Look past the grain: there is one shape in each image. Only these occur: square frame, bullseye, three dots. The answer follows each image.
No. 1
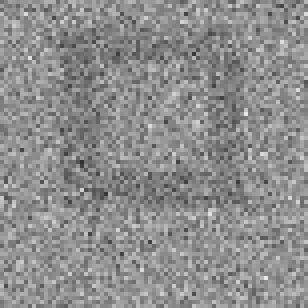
square frame
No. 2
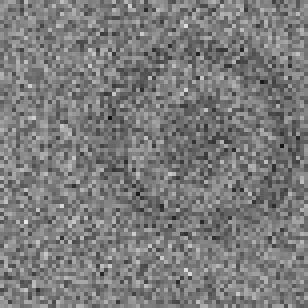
bullseye
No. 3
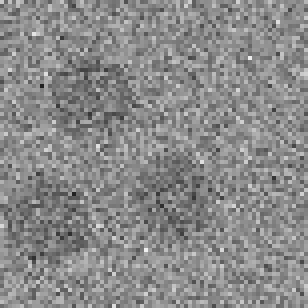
three dots
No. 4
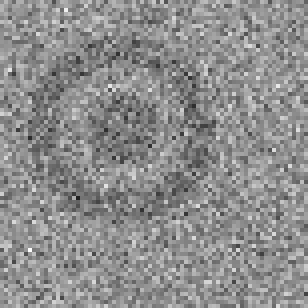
bullseye
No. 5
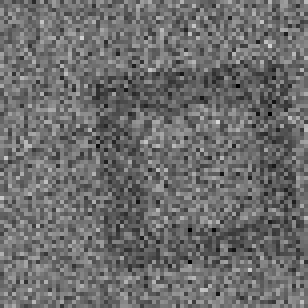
square frame
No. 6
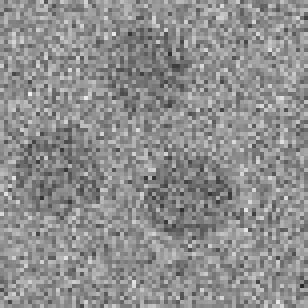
three dots
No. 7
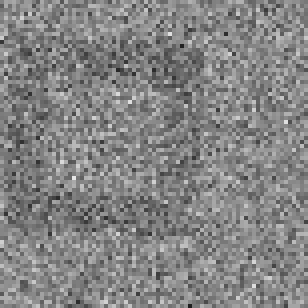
square frame
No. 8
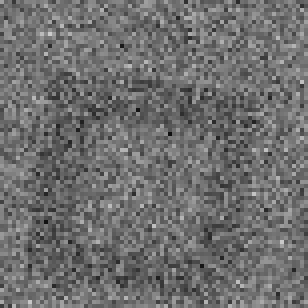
square frame
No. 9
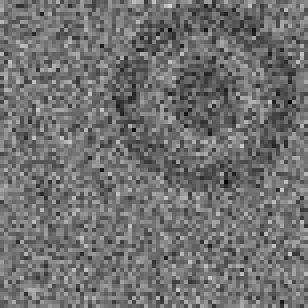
bullseye
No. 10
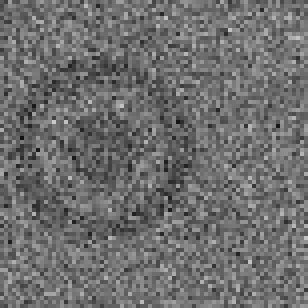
bullseye
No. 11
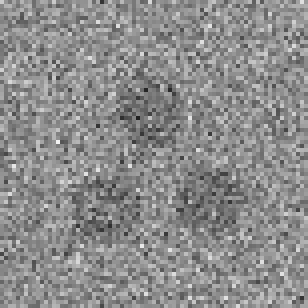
three dots
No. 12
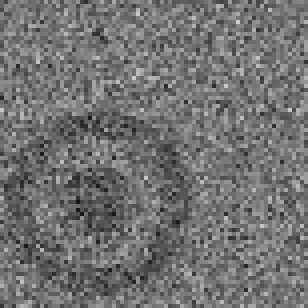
bullseye
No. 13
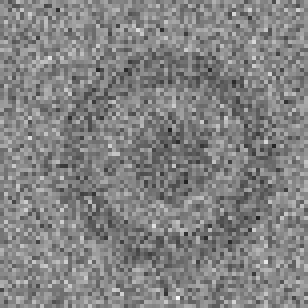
bullseye
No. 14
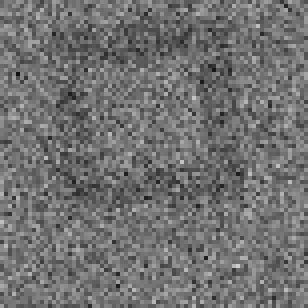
square frame
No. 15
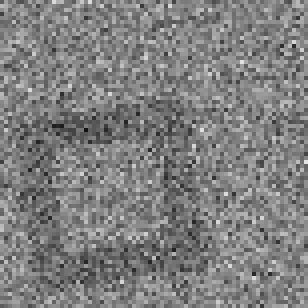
square frame
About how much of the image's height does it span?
two thirds
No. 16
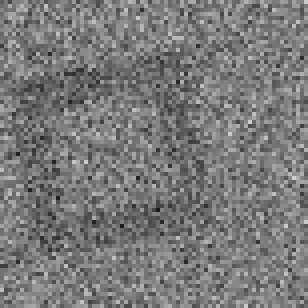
square frame
